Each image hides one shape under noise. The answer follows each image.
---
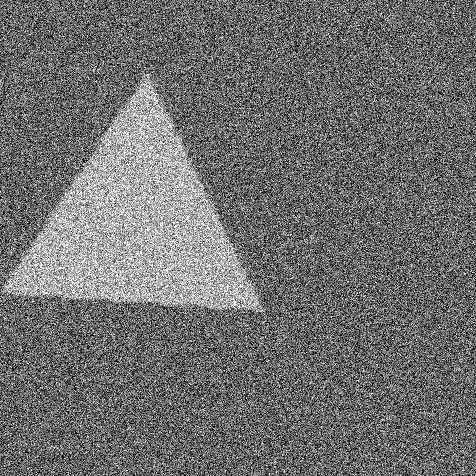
light triangle
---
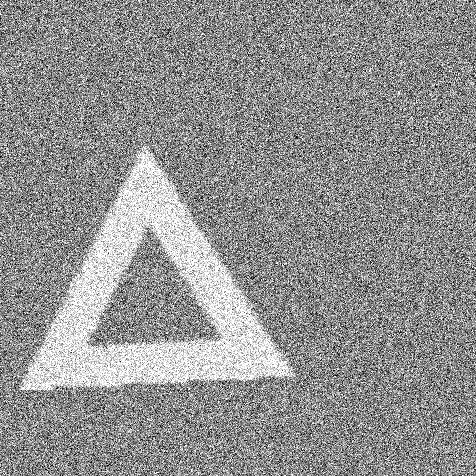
light triangle frame
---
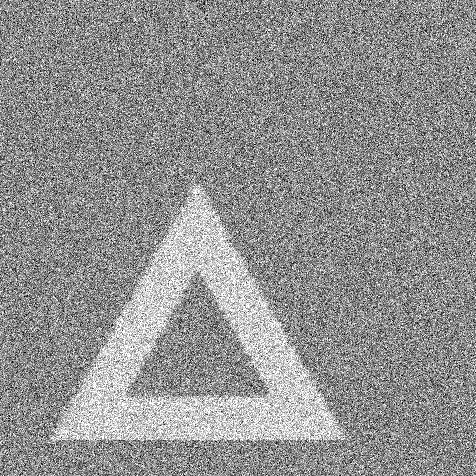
light triangle frame
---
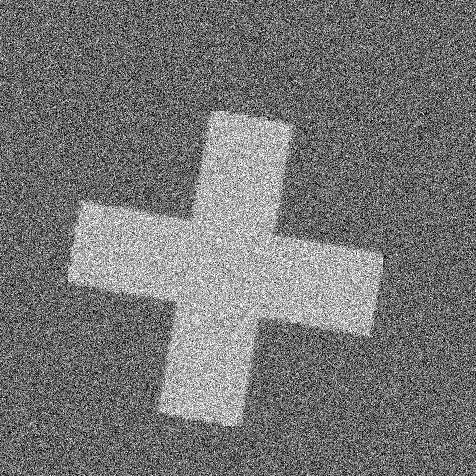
light cross
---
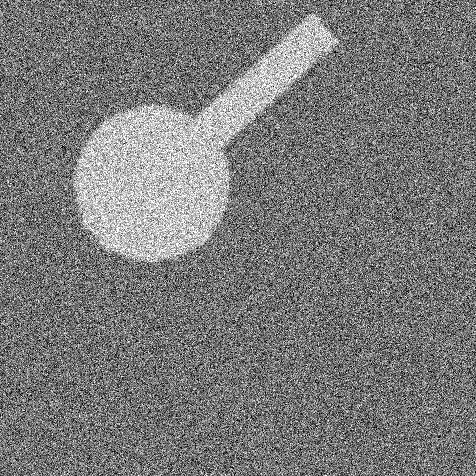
light lollipop
